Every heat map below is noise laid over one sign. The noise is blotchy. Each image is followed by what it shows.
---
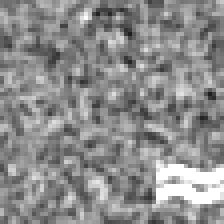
light approximately sign, bottom right
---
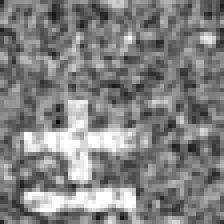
light plus-minus sign
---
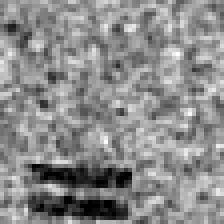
dark equals sign
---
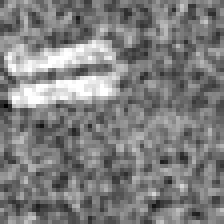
light equals sign
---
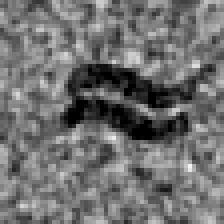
dark approximately sign
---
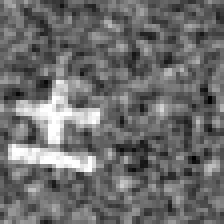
light plus-minus sign, middle left
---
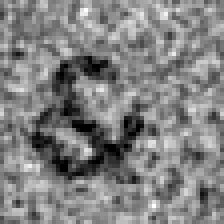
dark ampersand
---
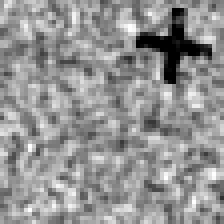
dark plus sign, top right
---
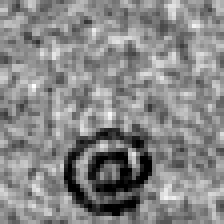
dark at sign, bottom middle
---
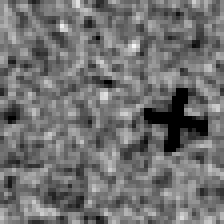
dark plus sign, middle right
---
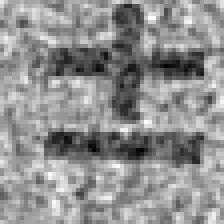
dark plus-minus sign
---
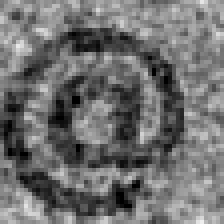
dark at sign
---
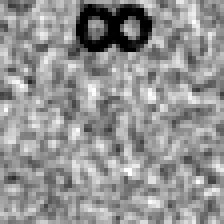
dark infinity sign, top middle
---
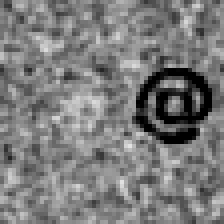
dark at sign, middle right
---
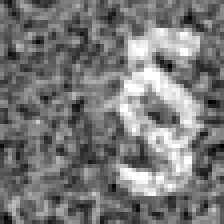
light section sign
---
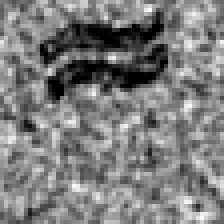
dark approximately sign
